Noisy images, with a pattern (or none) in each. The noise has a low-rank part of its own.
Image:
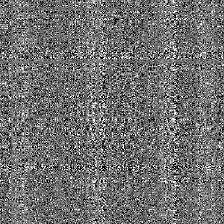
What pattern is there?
bands of columns
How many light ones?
4
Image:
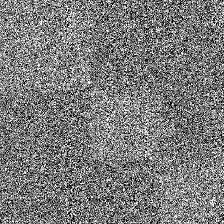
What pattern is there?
blocks along the diagonal
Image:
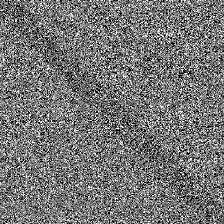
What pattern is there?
a diagonal band
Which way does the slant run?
top left to bottom right
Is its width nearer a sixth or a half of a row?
a sixth
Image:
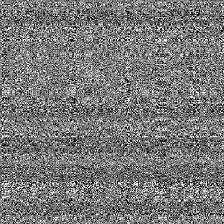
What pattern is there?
bands of rows
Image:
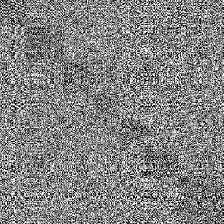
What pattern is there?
blocks along the diagonal
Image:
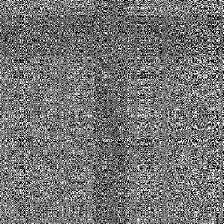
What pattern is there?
bands of rows crossing bands of columns
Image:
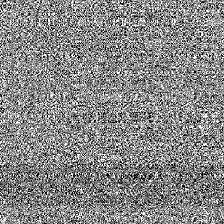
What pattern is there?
one band of rows
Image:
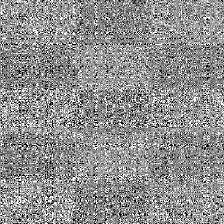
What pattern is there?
a checkerboard
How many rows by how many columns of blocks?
5 by 3
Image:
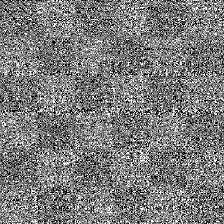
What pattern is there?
a checkerboard
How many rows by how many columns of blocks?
6 by 6
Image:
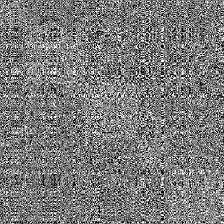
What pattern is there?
blocks along the diagonal
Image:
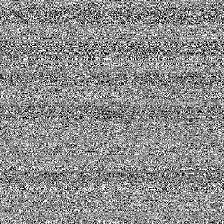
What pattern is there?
bands of rows
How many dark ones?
5
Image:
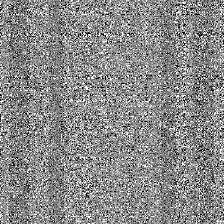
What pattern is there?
bands of columns
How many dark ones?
4
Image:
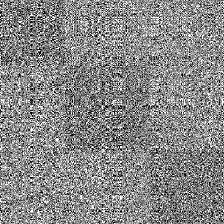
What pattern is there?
blocks along the diagonal
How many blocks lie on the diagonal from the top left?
3
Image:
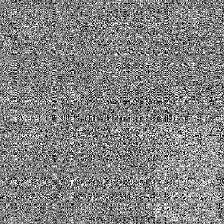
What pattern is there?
one block
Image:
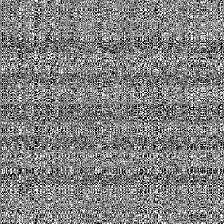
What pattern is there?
bands of rows
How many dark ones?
5
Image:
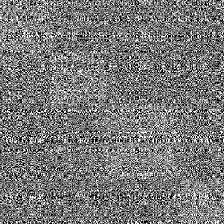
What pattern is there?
blocks along the diagonal
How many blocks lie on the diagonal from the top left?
4
